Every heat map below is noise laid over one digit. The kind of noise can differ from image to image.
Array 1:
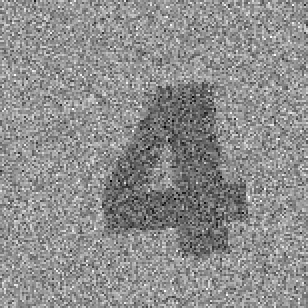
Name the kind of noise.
independent entries
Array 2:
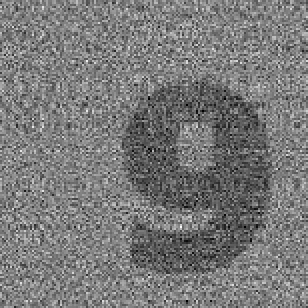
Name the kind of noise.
low rank plus noise
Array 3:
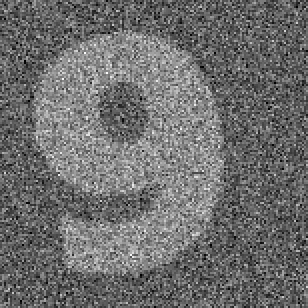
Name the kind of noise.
independent entries
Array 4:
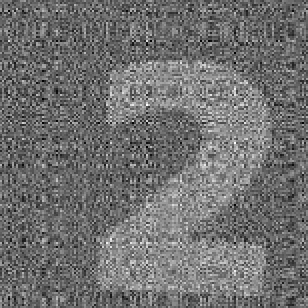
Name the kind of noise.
low rank plus noise
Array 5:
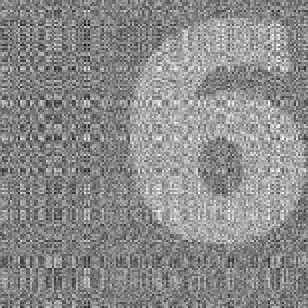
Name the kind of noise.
low rank plus noise
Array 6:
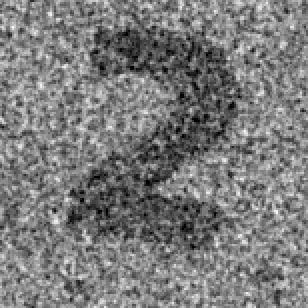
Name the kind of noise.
blotchy
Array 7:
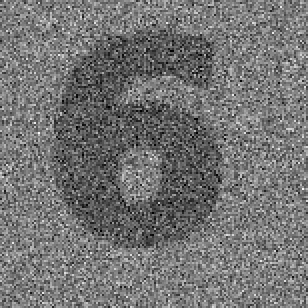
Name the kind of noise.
independent entries
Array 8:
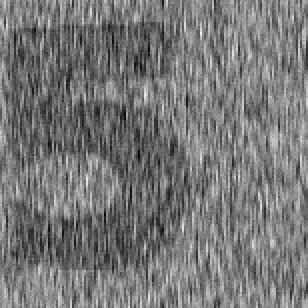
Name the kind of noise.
streaked along the columns
